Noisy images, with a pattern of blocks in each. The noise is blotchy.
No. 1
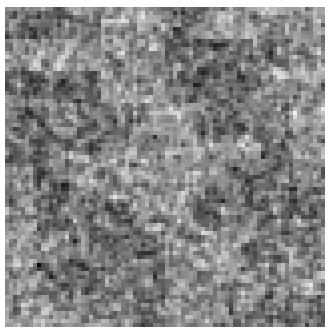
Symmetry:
the same after a half turn
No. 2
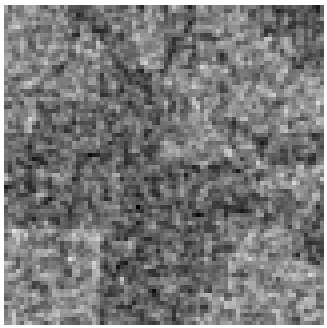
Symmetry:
mirrored about the diagonal from the bottom left
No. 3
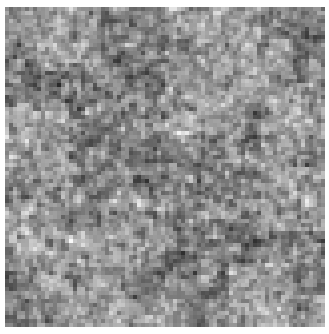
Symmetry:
the same after a half turn
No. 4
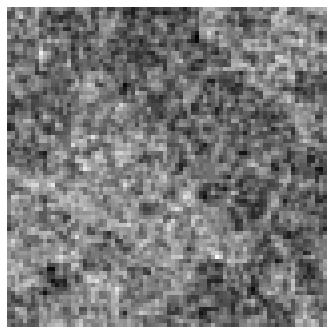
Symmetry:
mirrored about the diagonal from the bottom left
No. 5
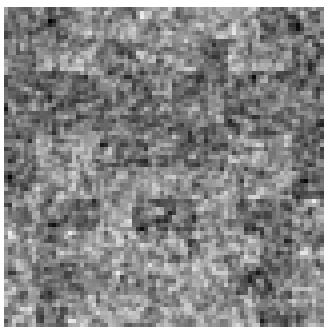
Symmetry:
left and right mirror each other
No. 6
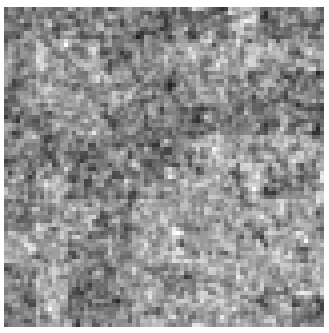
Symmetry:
mirrored about the diagonal from the top left
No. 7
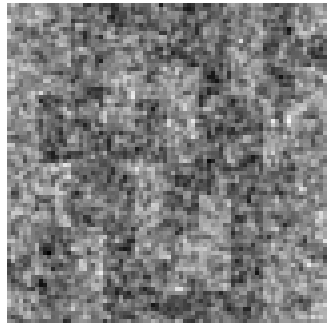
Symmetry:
the same after a half turn
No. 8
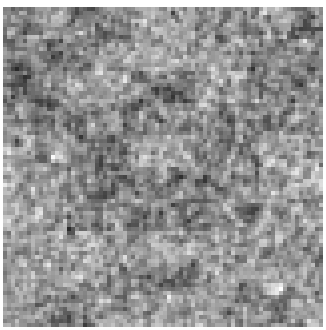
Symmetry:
left and right mirror each other
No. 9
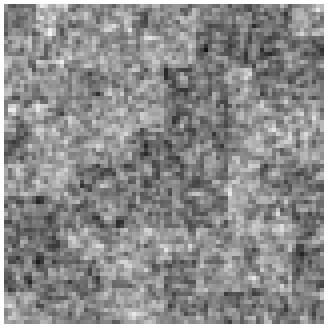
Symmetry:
mirrored about the diagonal from the top left
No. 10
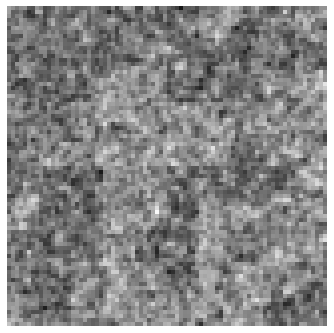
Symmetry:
mirrored about the diagonal from the top left
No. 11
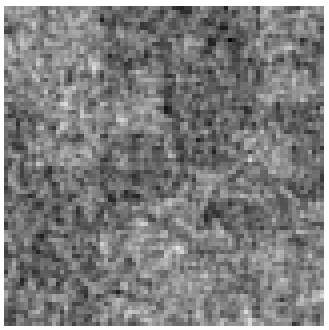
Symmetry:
no symmetry
